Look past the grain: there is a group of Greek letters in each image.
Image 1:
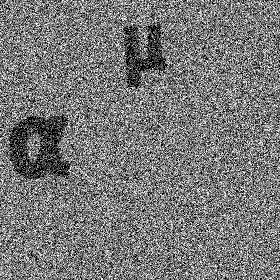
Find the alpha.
middle left
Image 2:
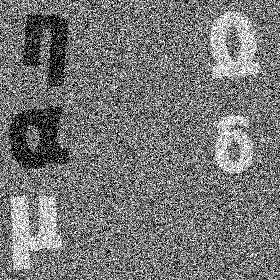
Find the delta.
middle right
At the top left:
eta
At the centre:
nothing
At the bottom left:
mu
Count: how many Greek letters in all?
5
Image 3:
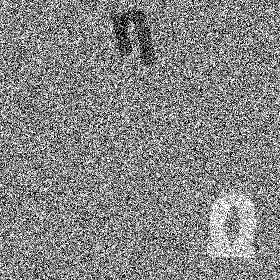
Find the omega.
bottom right
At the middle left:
nothing
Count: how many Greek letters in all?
2
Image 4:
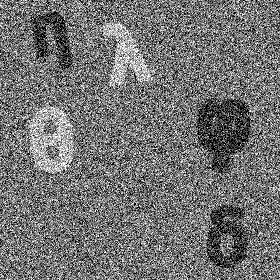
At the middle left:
theta
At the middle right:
phi
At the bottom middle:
nothing
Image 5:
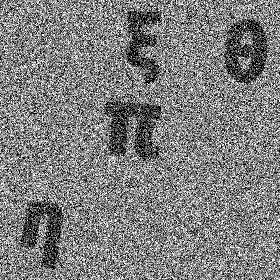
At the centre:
pi
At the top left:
nothing
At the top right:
theta
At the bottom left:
eta
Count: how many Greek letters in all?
4
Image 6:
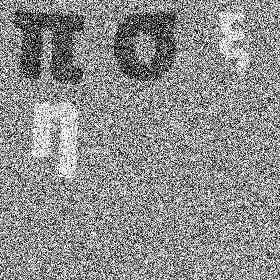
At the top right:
xi
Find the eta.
middle left
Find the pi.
top left
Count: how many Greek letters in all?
4
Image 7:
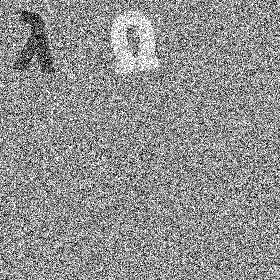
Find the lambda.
top left
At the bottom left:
nothing
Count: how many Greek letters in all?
2
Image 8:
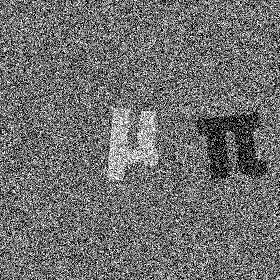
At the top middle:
nothing
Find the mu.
centre
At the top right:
nothing
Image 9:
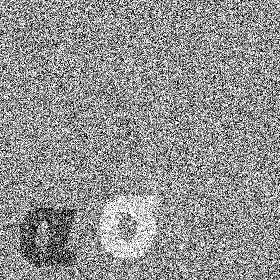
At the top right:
nothing
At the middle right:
nothing
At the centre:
nothing
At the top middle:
nothing
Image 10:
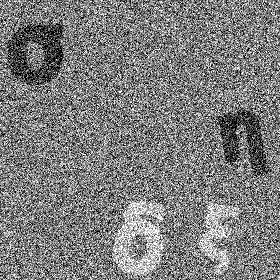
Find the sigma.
top left
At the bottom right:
xi
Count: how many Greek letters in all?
4
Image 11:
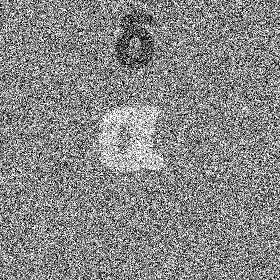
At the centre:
alpha
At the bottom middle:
nothing
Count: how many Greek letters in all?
2
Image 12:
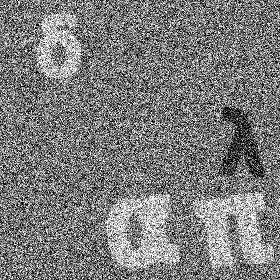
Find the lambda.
middle right
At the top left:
delta
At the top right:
nothing
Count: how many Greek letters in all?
4
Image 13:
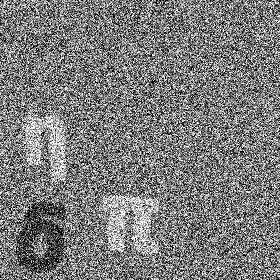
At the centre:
nothing
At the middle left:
eta
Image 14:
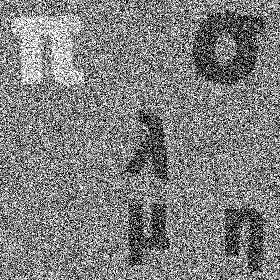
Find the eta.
bottom right
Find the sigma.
top right
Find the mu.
bottom middle
